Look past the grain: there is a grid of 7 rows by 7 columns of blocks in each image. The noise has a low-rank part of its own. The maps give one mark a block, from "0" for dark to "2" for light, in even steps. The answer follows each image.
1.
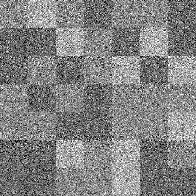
1210110
0021020
0101202
1010111
1100112
0021201
0011200
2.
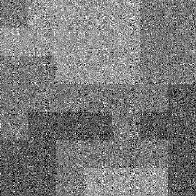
1222211
2222211
1122211
1111110
1000100
0011110
0012220
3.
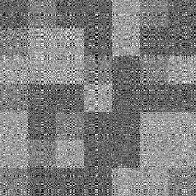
0100210
1220200
2221012
1002000
2010022
2120022
1000221
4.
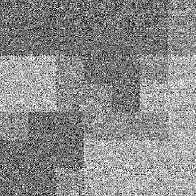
0000001
0000001
2210012
2211022
1001112
0002222
0012222
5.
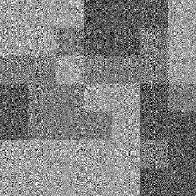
2220002
2210012
1121112
0112201
0111200
2222210
2222200
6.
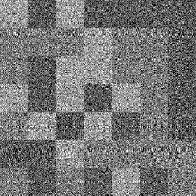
2020000
1112110
1022110
2020210
1202010
0021111
1010201
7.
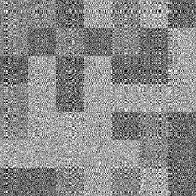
1102120
1010102
0202002
1202222
1222010
2222210
0012120
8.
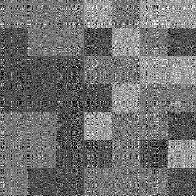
1112122
0110210
0001122
0000211
1102110
1100102
1001110
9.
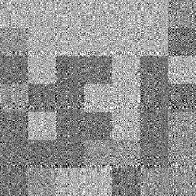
2222221
1222220
0200202
1002200
0200201
0001101
0122011
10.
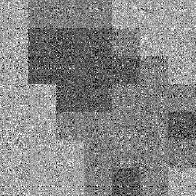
2111222
2000122
2000012
2200111
2211110
2221111
2221012
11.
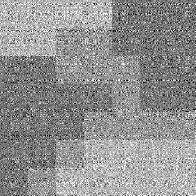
2222000
2211000
0011100
0000100
0001111
0012222
0122222
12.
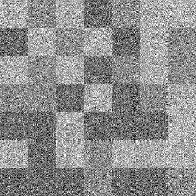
2120122
0212021
2120121
1102012
0020002
2021222
0001001
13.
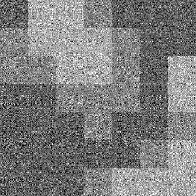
0221000
1222100
1122102
0011102
0001001
0000012
0001222
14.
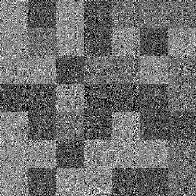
2020111
2120202
2201121
0020001
2010200
2202221
2022001
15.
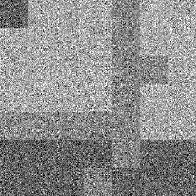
0222122
2222122
2222112
2222122
1111122
0000100
0001000
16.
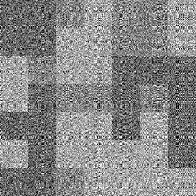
0012112
0022112
2122000
2011010
0022020
2022220
0012222
